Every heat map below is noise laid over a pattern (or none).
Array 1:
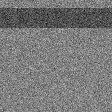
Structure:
one band of rows
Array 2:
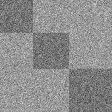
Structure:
blocks along the diagonal
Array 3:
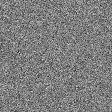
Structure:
only noise
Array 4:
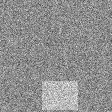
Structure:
one block
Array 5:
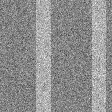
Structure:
bands of columns
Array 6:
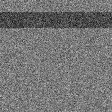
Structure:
one band of rows
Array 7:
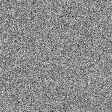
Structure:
only noise
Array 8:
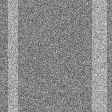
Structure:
bands of columns
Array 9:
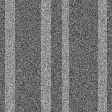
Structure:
bands of columns
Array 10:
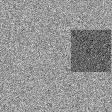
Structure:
one block
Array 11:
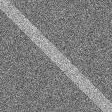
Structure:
a diagonal band
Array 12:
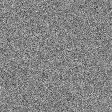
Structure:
only noise
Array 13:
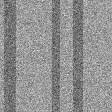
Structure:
bands of columns
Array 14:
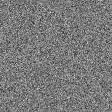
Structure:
only noise
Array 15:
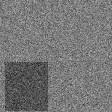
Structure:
one block
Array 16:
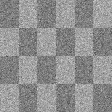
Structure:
a checkerboard
